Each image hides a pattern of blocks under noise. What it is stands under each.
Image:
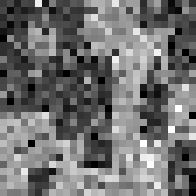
no symmetry
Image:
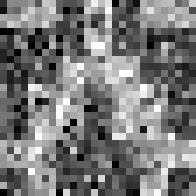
left and right mirror each other
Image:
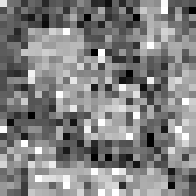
mirrored about the diagonal from the top left
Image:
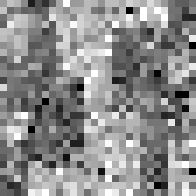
the same after a half turn
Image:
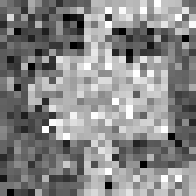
top and bottom mirror each other
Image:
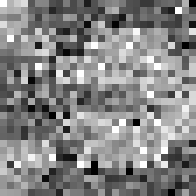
top and bottom mirror each other
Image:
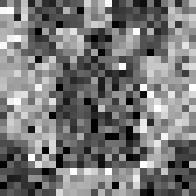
left and right mirror each other
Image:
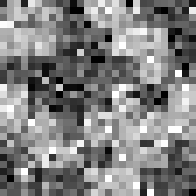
mirrored about the diagonal from the top left
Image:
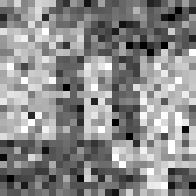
the same after a half turn
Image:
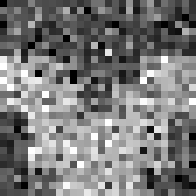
left and right mirror each other
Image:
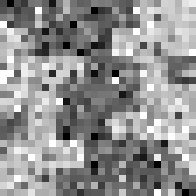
the same after a half turn
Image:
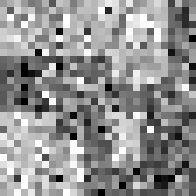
no symmetry
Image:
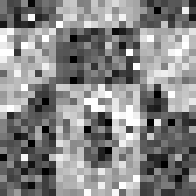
left and right mirror each other
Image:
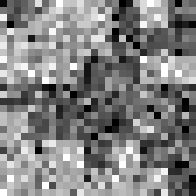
no symmetry
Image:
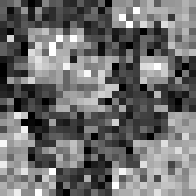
mirrored about the diagonal from the top left
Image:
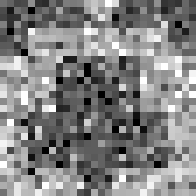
left and right mirror each other
